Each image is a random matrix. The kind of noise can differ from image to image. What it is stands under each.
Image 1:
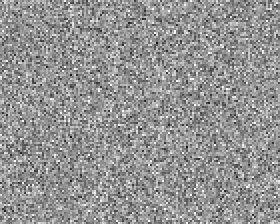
independent entries
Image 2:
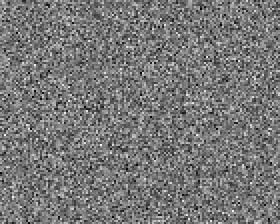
independent entries
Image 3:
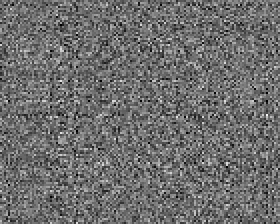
low rank plus noise
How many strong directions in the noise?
five to eight
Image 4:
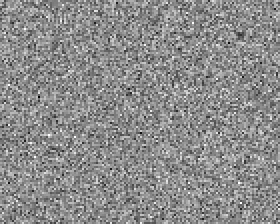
independent entries
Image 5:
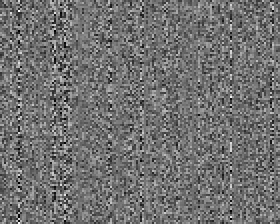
columns of uneven size
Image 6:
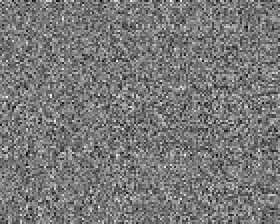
low rank plus noise
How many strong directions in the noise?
five to eight
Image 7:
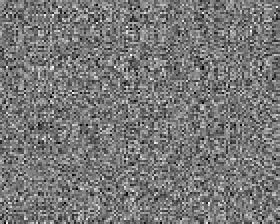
low rank plus noise
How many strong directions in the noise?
three or four
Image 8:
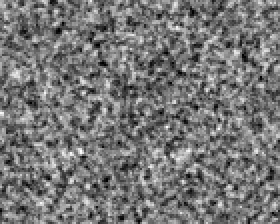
blotchy
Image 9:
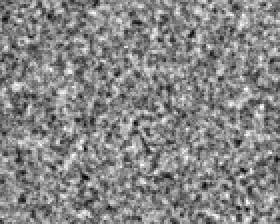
blotchy
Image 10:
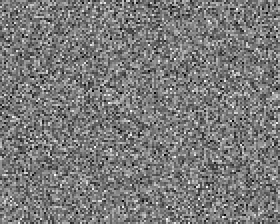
independent entries
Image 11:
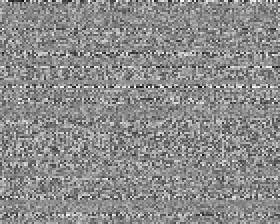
rows of uneven size
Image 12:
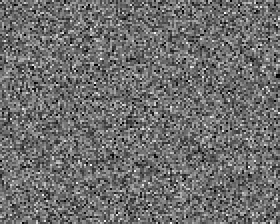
independent entries
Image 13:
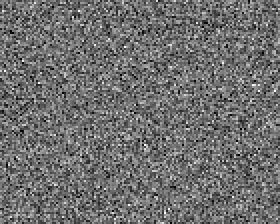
independent entries
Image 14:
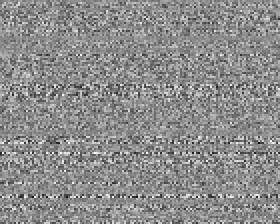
rows of uneven size
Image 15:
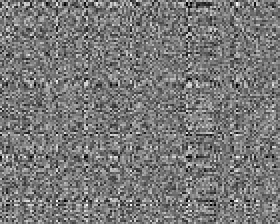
low rank plus noise
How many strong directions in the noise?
two
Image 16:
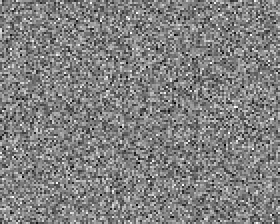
independent entries
